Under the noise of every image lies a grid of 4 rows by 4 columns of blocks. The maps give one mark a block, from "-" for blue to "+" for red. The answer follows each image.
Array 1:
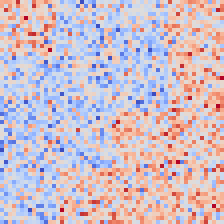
+ - - +
- - - +
- - + +
- + + +
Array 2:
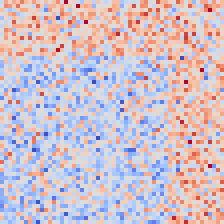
+ + + +
- - - +
- - - +
- - - +
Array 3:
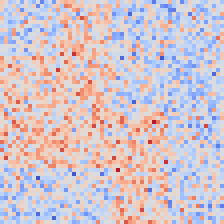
- + - -
+ + - -
+ + + -
- - + -
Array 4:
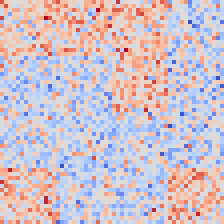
+ + + -
- - + -
- - - -
+ - - +
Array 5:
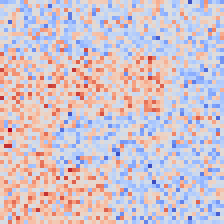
- - - -
+ + + -
+ - - -
+ + - -
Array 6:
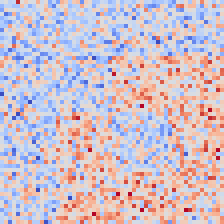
- - - -
- - + +
- + - +
- + + +
